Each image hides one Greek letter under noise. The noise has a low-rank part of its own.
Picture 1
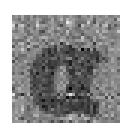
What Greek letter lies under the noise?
alpha
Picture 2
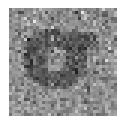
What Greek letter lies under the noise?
sigma
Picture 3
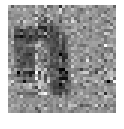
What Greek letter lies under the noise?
eta
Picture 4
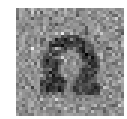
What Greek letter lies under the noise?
omega
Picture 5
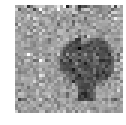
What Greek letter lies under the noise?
phi
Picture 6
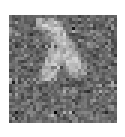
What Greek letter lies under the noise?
lambda
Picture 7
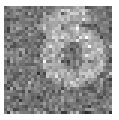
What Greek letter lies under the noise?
delta
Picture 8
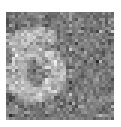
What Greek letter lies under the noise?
delta
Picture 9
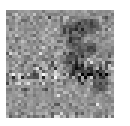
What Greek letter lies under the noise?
xi
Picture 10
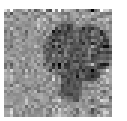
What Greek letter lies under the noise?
phi
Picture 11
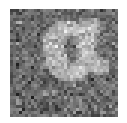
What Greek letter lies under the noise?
alpha
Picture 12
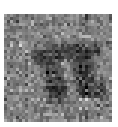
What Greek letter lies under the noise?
pi
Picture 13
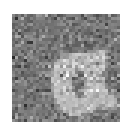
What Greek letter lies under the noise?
alpha
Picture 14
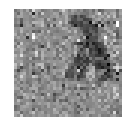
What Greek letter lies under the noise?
lambda
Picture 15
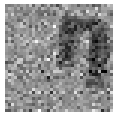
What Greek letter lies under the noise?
eta
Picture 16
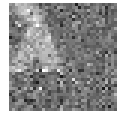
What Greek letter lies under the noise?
lambda
